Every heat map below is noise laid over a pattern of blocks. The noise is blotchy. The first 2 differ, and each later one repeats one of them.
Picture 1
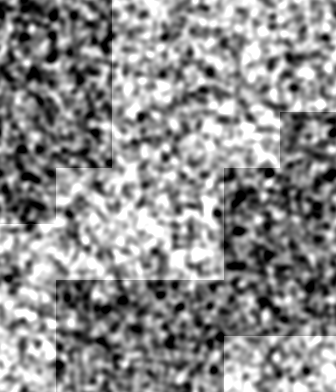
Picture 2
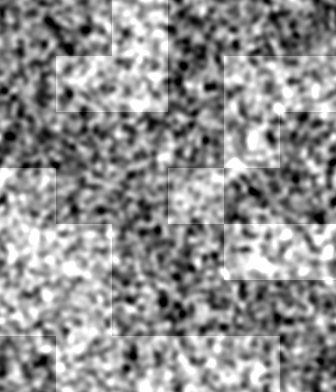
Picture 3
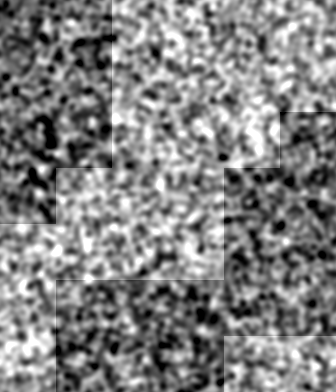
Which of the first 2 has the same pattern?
1
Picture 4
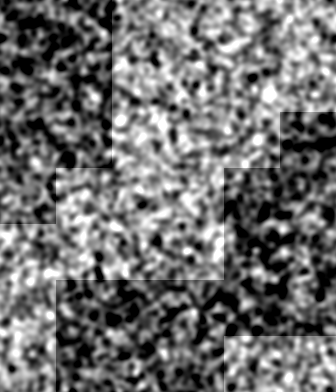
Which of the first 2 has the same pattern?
1
